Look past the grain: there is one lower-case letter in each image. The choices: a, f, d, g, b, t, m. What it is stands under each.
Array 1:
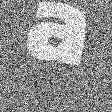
a
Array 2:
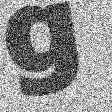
g
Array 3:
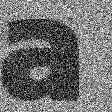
a
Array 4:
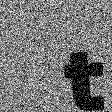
t
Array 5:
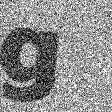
g
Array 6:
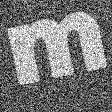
m
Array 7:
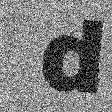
d
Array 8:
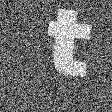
t
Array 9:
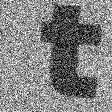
t
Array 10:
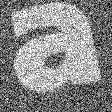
a
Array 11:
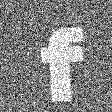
f
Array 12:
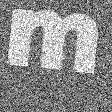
m
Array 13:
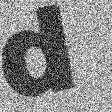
d
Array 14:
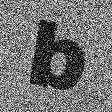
b
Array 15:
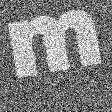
m
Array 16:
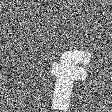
f
